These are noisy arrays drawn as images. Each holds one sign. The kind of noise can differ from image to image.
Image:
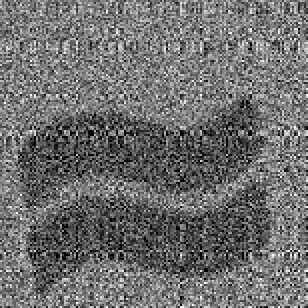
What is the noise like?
low rank plus noise
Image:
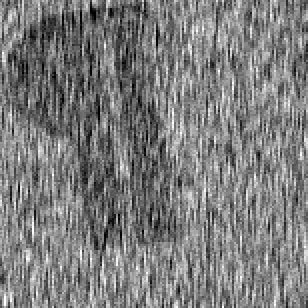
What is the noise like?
streaked along the columns
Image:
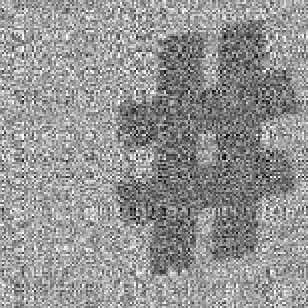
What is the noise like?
low rank plus noise
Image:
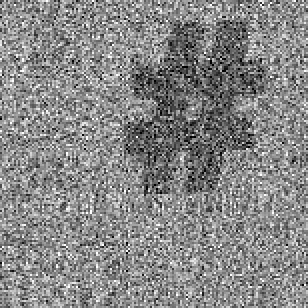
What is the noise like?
low rank plus noise
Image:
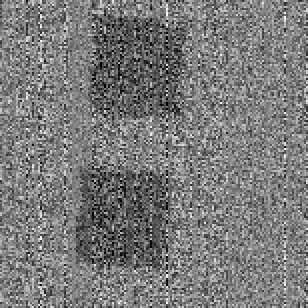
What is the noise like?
columns of uneven size
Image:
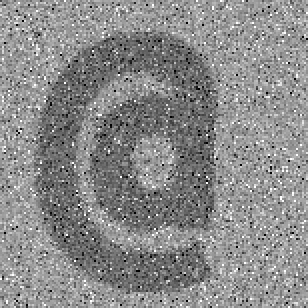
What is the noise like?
heavy tails
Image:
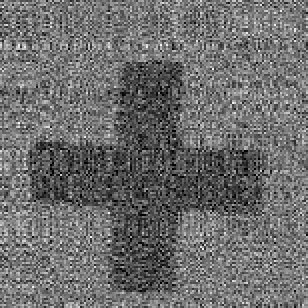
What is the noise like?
low rank plus noise
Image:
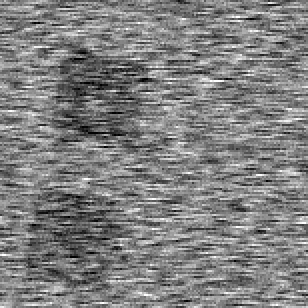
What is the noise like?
streaked along the rows
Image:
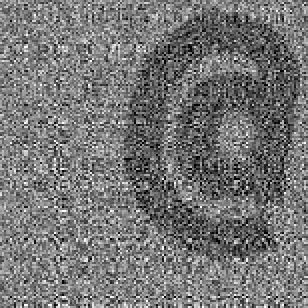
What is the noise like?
low rank plus noise
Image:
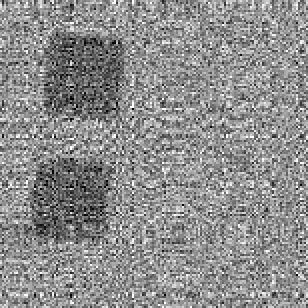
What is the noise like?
low rank plus noise
